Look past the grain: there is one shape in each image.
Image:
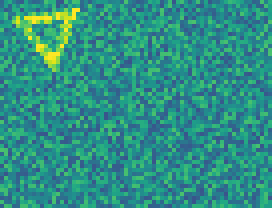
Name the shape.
triangle frame
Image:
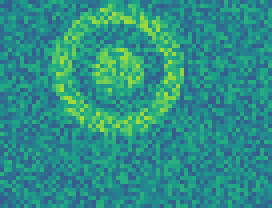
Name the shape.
bullseye
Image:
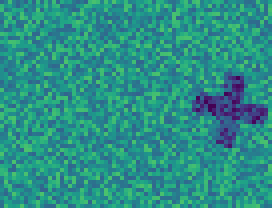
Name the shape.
cross
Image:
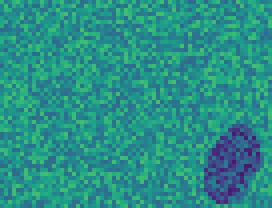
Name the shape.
ellipse
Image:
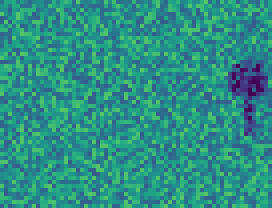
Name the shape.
lollipop
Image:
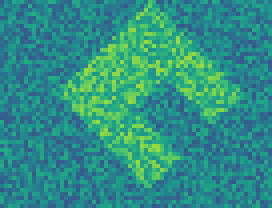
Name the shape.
square with a notch
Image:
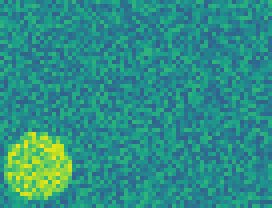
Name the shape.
disc
